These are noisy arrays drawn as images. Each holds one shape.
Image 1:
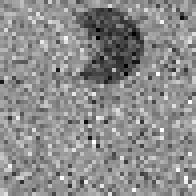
dark disc with a wedge cut out, top middle
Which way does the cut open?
left
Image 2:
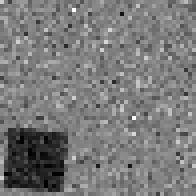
dark square, bottom left
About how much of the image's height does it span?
a third
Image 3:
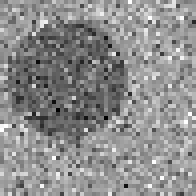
dark disc
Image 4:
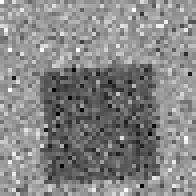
dark square
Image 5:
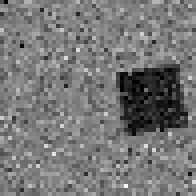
dark square, middle right
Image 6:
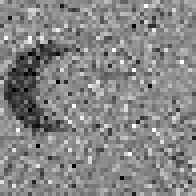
dark crescent, middle left
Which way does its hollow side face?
right
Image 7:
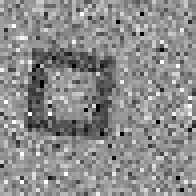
dark square frame
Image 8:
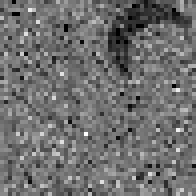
dark crescent, top right
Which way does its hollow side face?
down and right
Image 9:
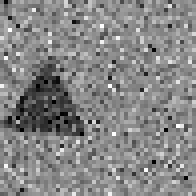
dark triangle, middle left
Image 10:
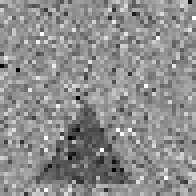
dark triangle
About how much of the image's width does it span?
half
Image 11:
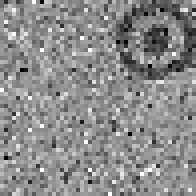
dark bullseye, top right
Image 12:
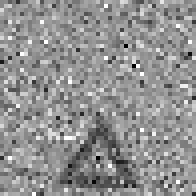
dark triangle frame, bottom middle
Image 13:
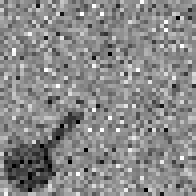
dark lollipop, bottom left
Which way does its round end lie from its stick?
down and left
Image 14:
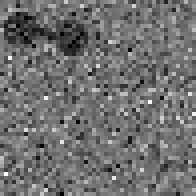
dark dumbbell, top left
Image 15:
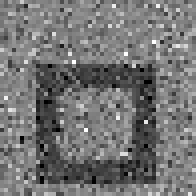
dark square frame
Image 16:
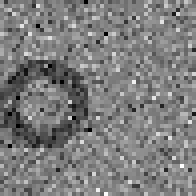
dark ring, middle left
